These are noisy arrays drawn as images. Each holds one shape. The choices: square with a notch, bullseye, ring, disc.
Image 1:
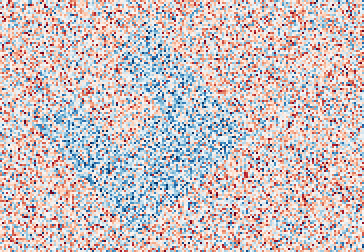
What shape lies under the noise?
square with a notch
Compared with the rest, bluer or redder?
bluer
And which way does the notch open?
up and left
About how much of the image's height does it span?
nearly all
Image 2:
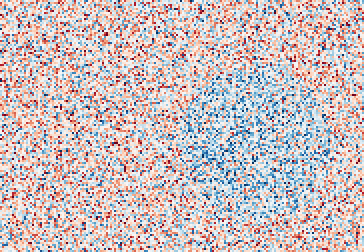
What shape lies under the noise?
disc
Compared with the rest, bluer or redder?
bluer
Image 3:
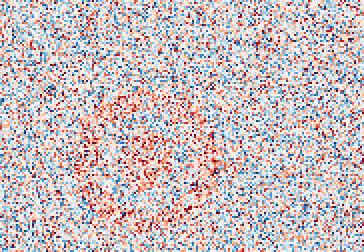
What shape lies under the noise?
bullseye
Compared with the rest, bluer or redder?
redder
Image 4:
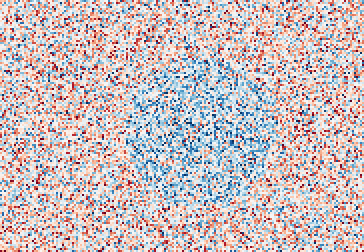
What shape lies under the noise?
disc
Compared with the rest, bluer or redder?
bluer
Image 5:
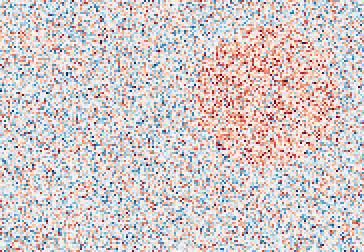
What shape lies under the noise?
disc
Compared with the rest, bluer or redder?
redder
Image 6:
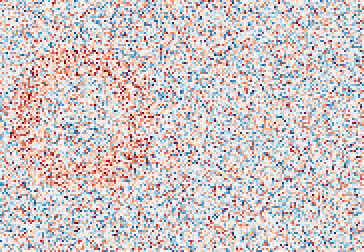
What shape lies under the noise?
ring
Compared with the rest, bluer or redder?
redder
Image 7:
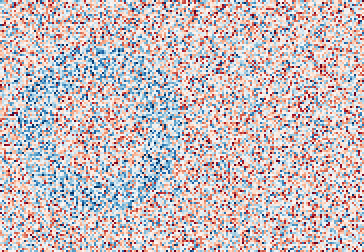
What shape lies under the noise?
ring
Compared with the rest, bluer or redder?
bluer
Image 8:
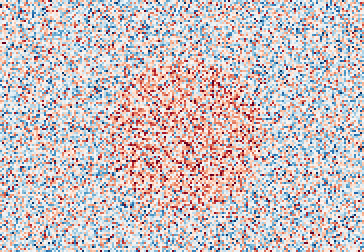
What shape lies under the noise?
disc
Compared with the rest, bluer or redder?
redder
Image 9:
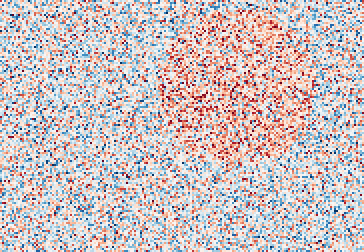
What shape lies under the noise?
disc
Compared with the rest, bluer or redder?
redder
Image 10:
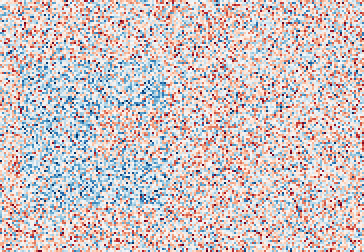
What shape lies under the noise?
square with a notch
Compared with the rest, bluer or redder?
bluer
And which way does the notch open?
right
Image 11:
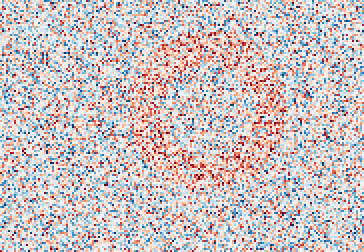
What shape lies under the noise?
ring
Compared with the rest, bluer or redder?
redder
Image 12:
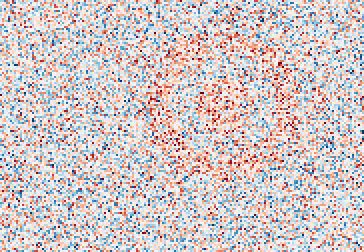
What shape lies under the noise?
bullseye
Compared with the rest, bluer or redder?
redder
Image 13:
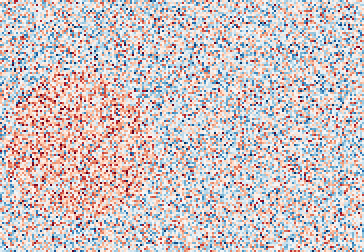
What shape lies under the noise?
disc
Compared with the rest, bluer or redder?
redder
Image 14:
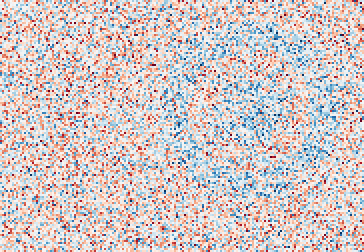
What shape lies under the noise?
bullseye
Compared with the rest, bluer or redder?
bluer
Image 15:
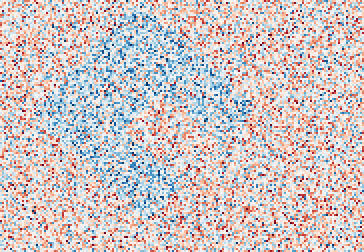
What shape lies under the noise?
square with a notch
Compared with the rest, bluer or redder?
bluer
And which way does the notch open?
down and right
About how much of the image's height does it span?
nearly all
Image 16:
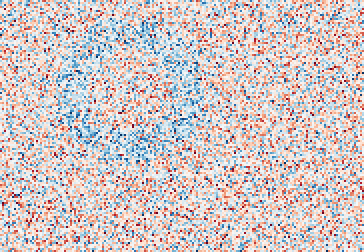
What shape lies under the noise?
ring
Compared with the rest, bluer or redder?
bluer
